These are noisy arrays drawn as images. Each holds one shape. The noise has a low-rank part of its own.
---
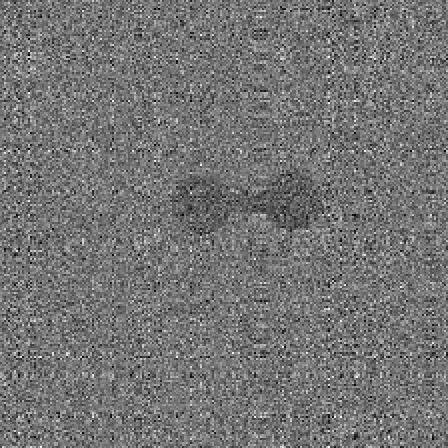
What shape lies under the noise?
dumbbell
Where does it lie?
centre
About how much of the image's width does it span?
a third
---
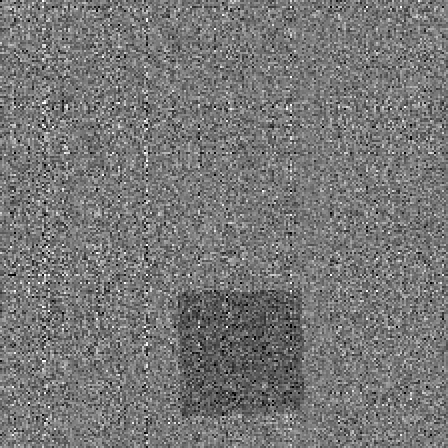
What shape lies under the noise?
square
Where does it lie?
bottom middle
